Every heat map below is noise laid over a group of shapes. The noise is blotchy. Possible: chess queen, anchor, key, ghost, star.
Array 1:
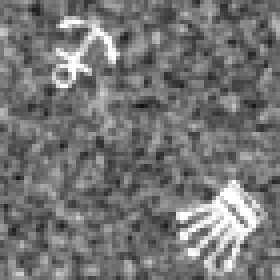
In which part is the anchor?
top left
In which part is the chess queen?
bottom right
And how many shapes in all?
2
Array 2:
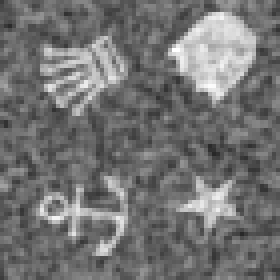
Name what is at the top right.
ghost
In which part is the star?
bottom right
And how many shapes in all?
4
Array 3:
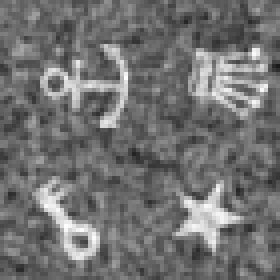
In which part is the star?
bottom right
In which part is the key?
bottom left
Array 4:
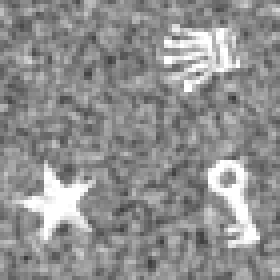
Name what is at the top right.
chess queen
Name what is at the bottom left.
star
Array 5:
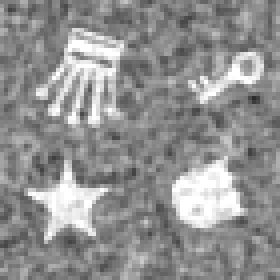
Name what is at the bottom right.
ghost
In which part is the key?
top right
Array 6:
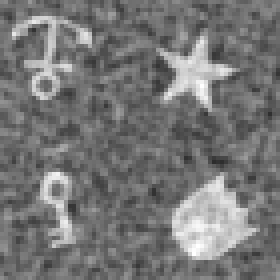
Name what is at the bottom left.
key
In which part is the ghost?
bottom right
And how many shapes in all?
4
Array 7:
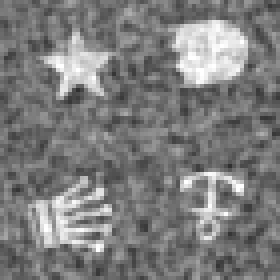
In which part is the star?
top left
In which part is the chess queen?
bottom left
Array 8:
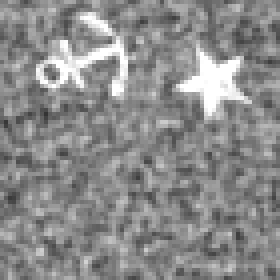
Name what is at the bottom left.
nothing
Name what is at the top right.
star
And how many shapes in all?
2
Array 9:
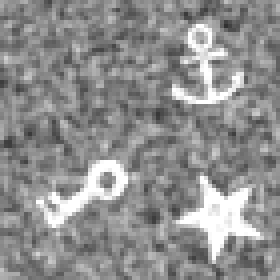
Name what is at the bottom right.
star
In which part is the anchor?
top right
